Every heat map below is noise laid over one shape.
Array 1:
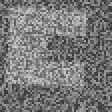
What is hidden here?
light square with a notch
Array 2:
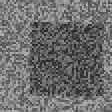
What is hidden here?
dark square
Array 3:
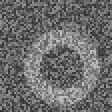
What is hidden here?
light ring
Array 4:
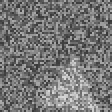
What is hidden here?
light triangle
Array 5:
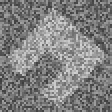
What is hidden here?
light square with a notch
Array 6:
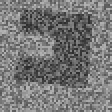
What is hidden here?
dark square with a notch
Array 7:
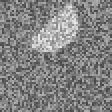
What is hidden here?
light half disc, top middle
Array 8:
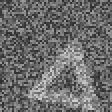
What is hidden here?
light triangle frame
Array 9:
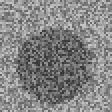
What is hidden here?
dark disc
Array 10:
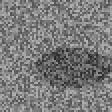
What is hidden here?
dark ellipse
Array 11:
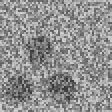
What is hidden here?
dark three dots
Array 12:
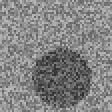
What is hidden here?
dark disc
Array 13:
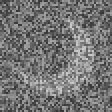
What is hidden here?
light crescent
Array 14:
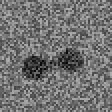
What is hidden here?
dark dumbbell
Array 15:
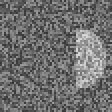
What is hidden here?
light half disc
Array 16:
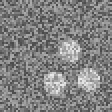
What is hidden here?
light three dots
